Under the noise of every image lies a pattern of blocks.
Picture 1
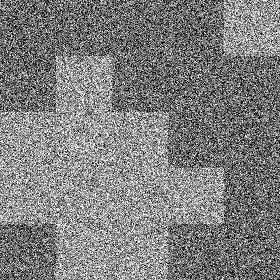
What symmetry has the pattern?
mirrored about the diagonal from the bottom left
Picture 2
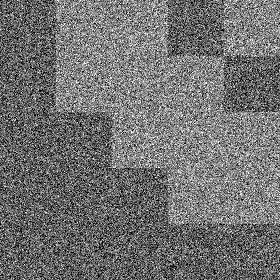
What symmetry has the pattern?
mirrored about the diagonal from the bottom left
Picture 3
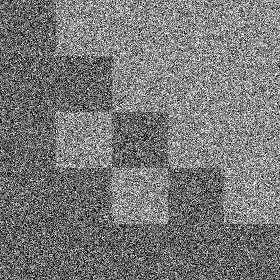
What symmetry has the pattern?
mirrored about the diagonal from the bottom left
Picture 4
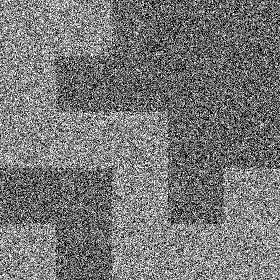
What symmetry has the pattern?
mirrored about the diagonal from the bottom left
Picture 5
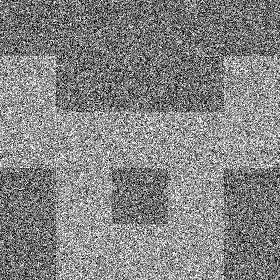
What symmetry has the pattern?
left and right mirror each other
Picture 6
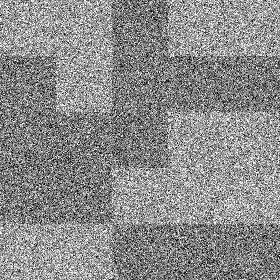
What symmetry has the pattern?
no symmetry
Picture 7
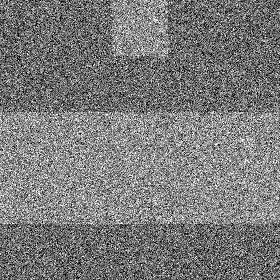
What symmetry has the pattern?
left and right mirror each other
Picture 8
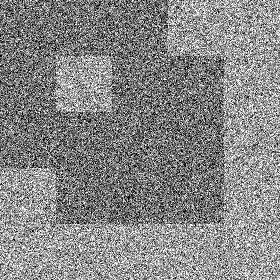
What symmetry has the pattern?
mirrored about the diagonal from the top left
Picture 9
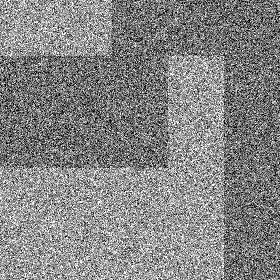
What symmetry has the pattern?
no symmetry
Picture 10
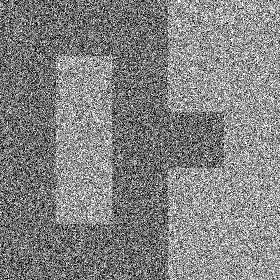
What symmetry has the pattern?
top and bottom mirror each other
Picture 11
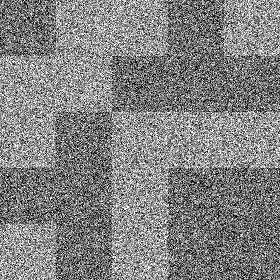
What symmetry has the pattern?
mirrored about the diagonal from the top left
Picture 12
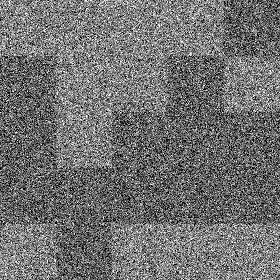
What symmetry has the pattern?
no symmetry
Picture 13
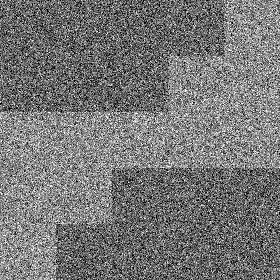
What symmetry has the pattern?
the same after a half turn
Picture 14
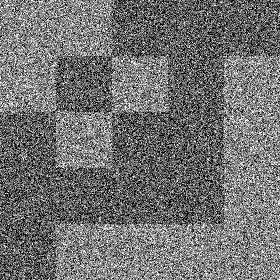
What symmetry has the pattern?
mirrored about the diagonal from the top left
